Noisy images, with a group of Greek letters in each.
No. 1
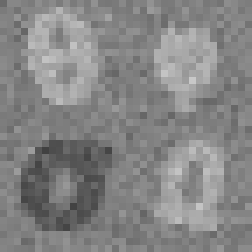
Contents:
top left: light theta; top right: light phi; bottom left: dark sigma; bottom right: light omega
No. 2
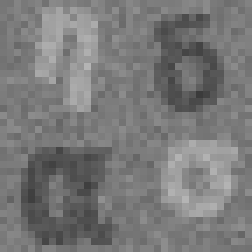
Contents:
top left: light eta; top right: dark delta; bottom left: dark alpha; bottom right: light sigma
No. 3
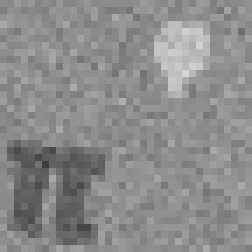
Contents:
top right: light phi; bottom left: dark pi
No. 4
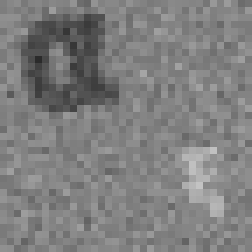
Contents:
top left: dark alpha; bottom right: light xi
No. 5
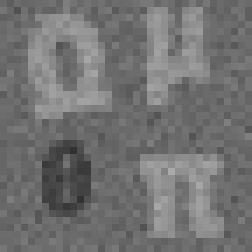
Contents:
top left: light omega; top right: light mu; bottom left: dark theta; bottom right: light pi
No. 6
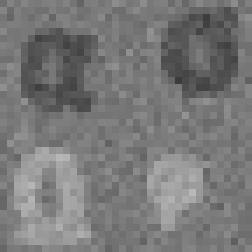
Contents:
top left: dark alpha; top right: dark sigma; bottom left: light omega; bottom right: light phi
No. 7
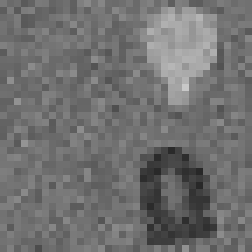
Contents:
top right: light phi; bottom right: dark omega
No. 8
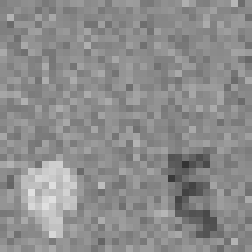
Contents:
bottom left: light phi; bottom right: dark xi
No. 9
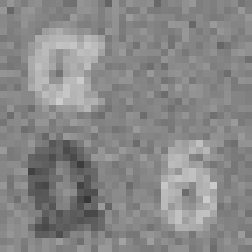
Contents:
top left: light alpha; bottom left: dark omega; bottom right: light delta
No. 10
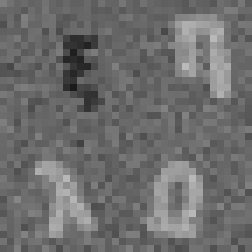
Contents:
top left: dark xi; top right: light eta; bottom left: light lambda; bottom right: light omega
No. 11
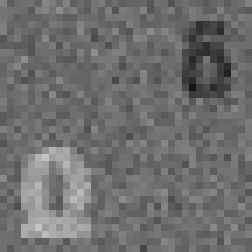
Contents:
top right: dark delta; bottom left: light omega
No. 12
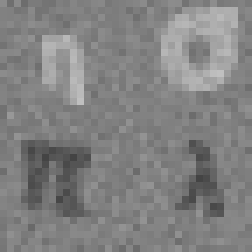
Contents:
top left: light eta; top right: light sigma; bottom left: dark pi; bottom right: dark lambda
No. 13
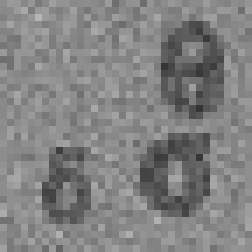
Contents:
top right: dark theta; bottom left: dark delta; bottom right: dark sigma
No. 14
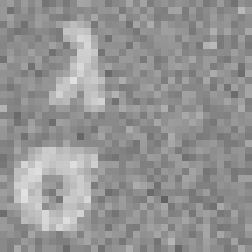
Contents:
top left: light lambda; bottom left: light sigma
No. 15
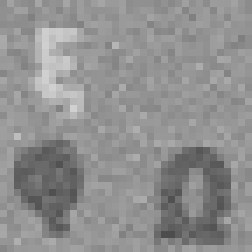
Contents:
top left: light xi; bottom left: dark phi; bottom right: dark omega
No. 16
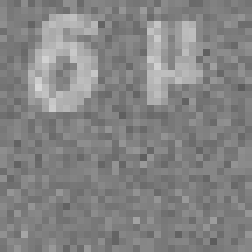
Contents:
top left: light delta; top right: light mu
